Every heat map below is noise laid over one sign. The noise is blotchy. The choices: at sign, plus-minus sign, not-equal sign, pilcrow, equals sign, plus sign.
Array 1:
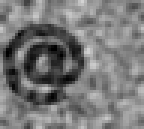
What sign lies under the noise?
at sign
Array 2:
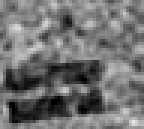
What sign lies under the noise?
equals sign
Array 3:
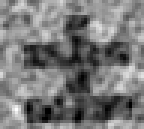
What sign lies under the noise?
plus-minus sign
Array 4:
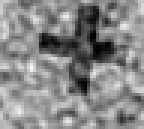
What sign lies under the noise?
plus sign
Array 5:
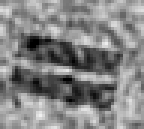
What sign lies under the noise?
equals sign
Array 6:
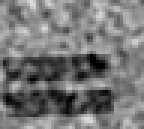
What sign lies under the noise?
equals sign
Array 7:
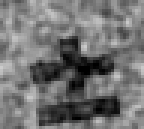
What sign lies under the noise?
plus-minus sign
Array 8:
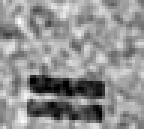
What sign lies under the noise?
equals sign
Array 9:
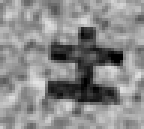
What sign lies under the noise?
plus-minus sign
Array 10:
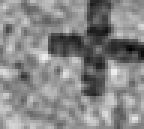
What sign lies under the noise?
plus sign
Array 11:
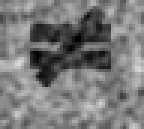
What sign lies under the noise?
not-equal sign
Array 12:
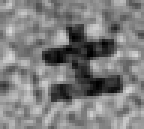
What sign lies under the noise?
plus-minus sign
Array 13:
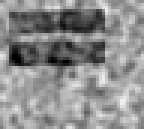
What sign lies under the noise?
equals sign
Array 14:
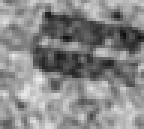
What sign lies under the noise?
equals sign
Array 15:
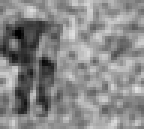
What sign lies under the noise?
pilcrow
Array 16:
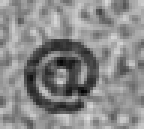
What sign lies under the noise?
at sign
